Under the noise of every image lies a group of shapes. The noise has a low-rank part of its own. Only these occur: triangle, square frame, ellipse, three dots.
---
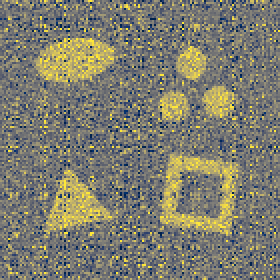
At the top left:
ellipse
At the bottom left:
triangle
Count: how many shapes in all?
4
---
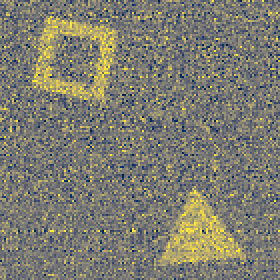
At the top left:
square frame
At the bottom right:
triangle
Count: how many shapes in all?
2
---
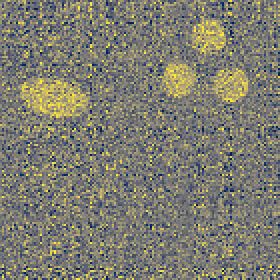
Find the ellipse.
top left
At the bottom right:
nothing
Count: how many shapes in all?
2
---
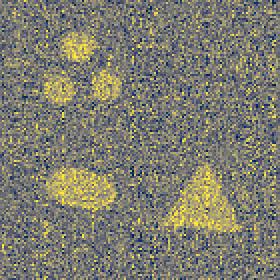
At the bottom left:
ellipse
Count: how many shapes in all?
3
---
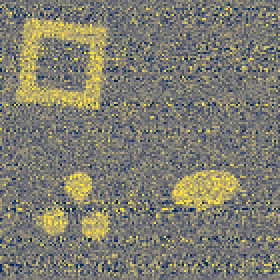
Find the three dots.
bottom left
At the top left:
square frame
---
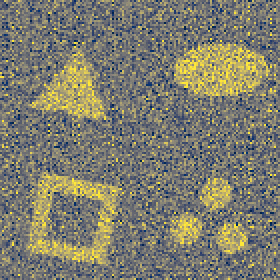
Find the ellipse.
top right
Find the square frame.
bottom left
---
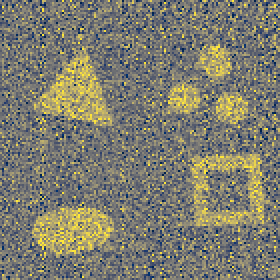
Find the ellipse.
bottom left
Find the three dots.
top right
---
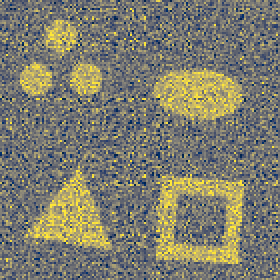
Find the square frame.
bottom right
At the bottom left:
triangle
